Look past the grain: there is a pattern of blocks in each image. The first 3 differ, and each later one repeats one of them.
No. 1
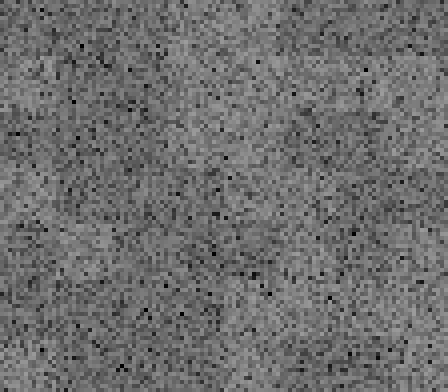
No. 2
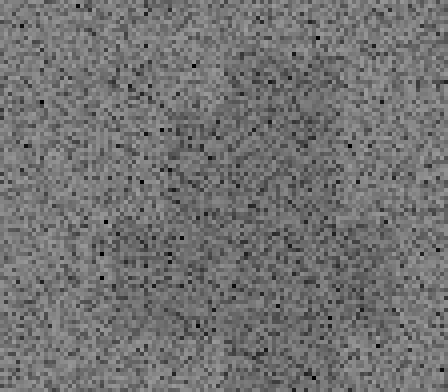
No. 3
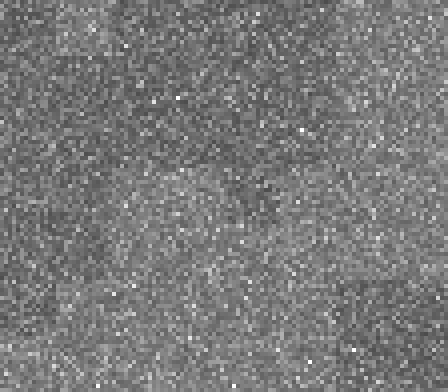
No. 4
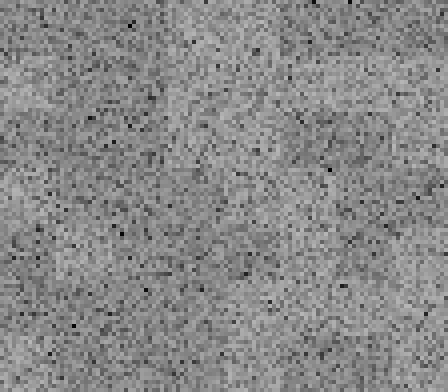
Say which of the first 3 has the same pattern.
1
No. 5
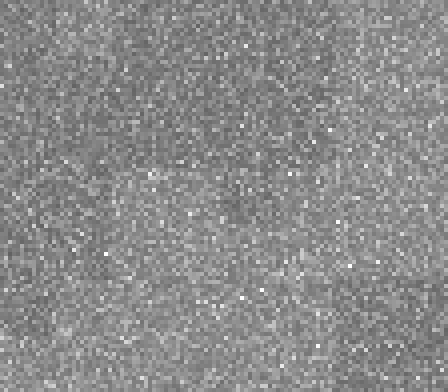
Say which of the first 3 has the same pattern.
3
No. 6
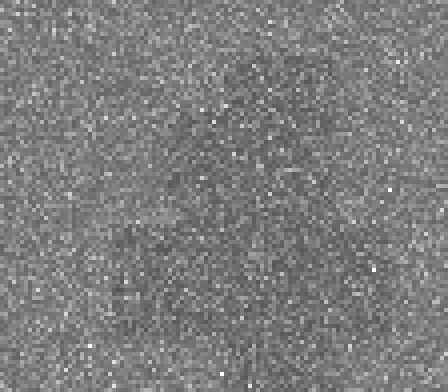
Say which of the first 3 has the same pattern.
2
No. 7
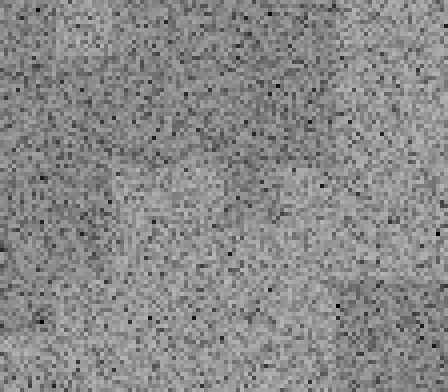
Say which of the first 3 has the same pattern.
3
